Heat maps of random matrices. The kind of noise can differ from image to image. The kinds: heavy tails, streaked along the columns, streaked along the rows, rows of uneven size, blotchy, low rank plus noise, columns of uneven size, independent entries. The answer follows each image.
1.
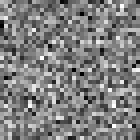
independent entries
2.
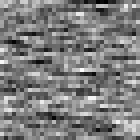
streaked along the rows
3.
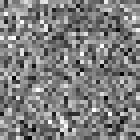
independent entries
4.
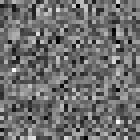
low rank plus noise
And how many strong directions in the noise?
three or four
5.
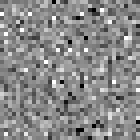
heavy tails
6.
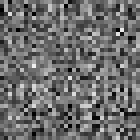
low rank plus noise
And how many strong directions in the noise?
three or four
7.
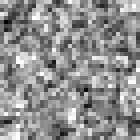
blotchy
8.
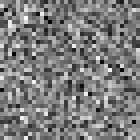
independent entries
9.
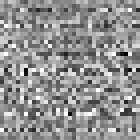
rows of uneven size
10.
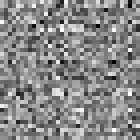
low rank plus noise
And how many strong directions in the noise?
two
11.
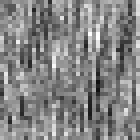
streaked along the columns
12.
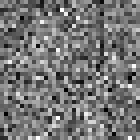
independent entries
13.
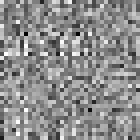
low rank plus noise
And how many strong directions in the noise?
one
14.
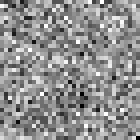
independent entries
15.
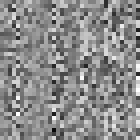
columns of uneven size
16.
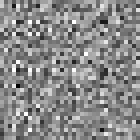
low rank plus noise
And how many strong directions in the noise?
one
